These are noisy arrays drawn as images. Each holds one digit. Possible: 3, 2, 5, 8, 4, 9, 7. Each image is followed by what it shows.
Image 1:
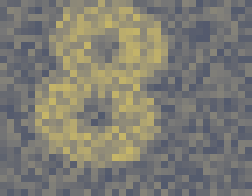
8
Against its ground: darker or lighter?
lighter
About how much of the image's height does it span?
nearly all
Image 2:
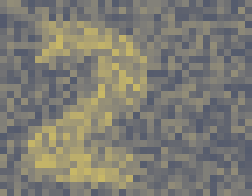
2
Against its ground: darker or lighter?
lighter
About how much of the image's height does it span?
nearly all
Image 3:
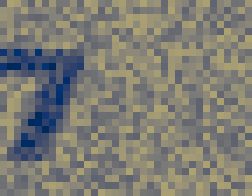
7
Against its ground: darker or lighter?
darker
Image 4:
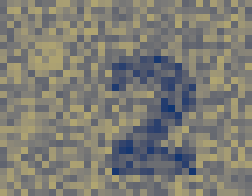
2
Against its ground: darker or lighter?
darker
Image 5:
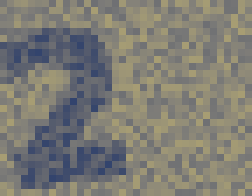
2
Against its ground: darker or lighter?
darker
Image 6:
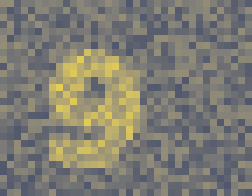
9
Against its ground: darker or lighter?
lighter
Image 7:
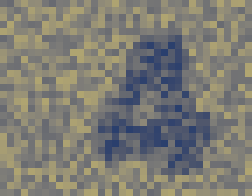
4
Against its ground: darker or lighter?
darker
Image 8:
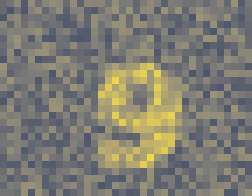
9
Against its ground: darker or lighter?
lighter
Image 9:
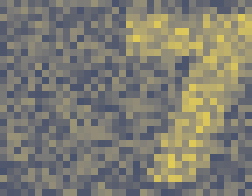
7
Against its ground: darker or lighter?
lighter
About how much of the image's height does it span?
nearly all
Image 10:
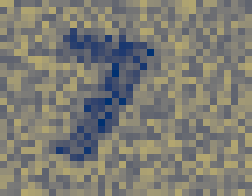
7
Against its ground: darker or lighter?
darker
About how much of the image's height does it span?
two thirds
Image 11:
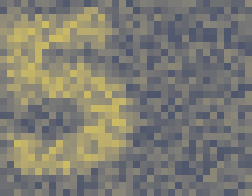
5
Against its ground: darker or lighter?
lighter
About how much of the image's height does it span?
nearly all
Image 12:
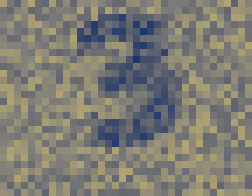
3
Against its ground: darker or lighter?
darker
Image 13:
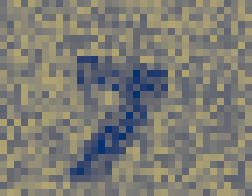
7
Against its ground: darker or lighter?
darker
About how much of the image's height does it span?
two thirds
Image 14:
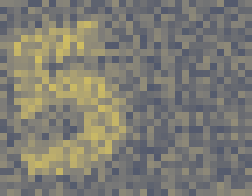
5
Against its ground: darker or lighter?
lighter
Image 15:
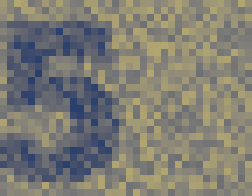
5
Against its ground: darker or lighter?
darker
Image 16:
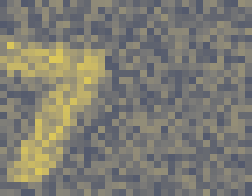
7
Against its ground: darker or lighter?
lighter
